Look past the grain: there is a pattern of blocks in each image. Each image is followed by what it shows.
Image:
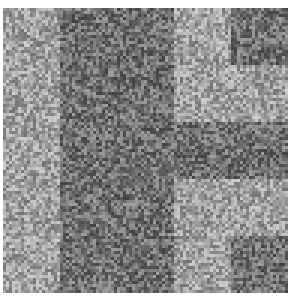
top and bottom mirror each other
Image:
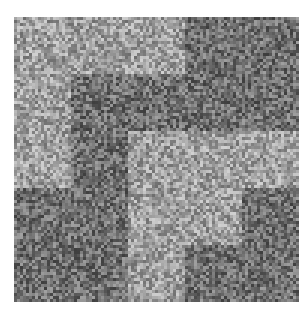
mirrored about the diagonal from the top left
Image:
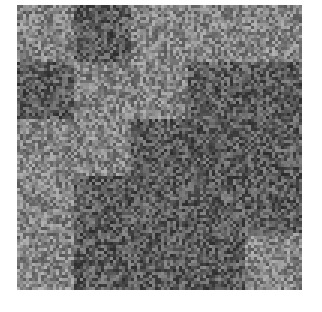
mirrored about the diagonal from the top left
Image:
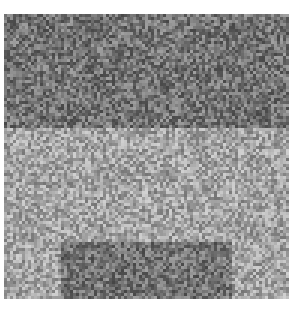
left and right mirror each other
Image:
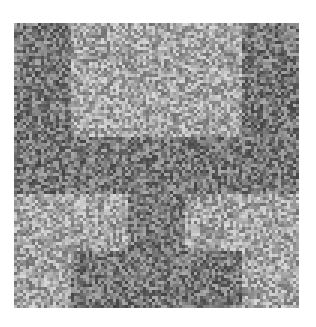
left and right mirror each other
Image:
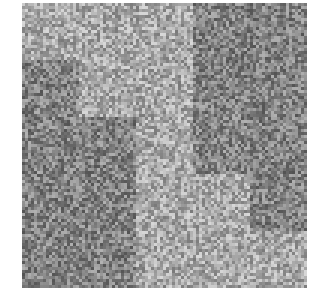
the same after a half turn
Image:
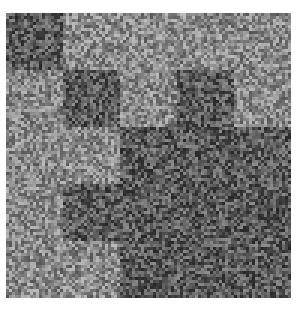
mirrored about the diagonal from the top left
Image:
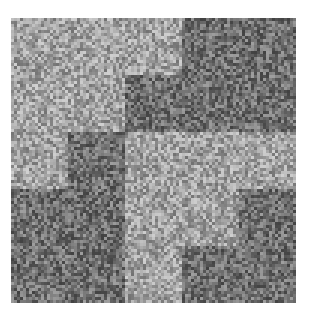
mirrored about the diagonal from the top left
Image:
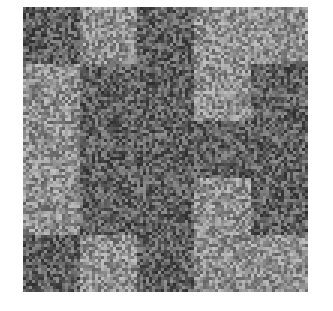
top and bottom mirror each other
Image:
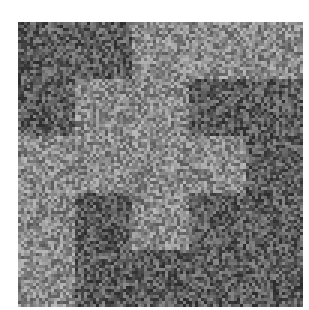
mirrored about the diagonal from the top left
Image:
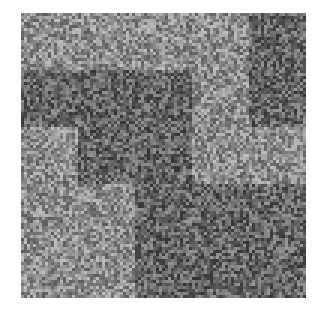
no symmetry
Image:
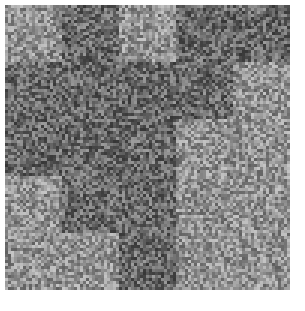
no symmetry
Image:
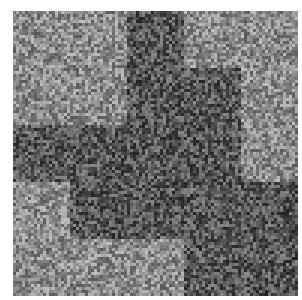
mirrored about the diagonal from the top left
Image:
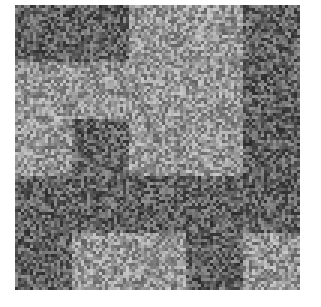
no symmetry
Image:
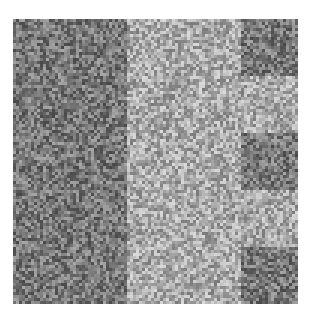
top and bottom mirror each other
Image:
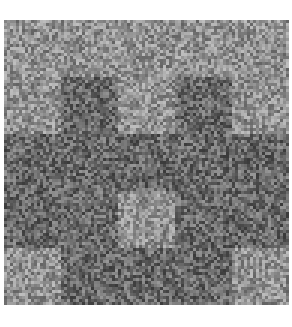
left and right mirror each other
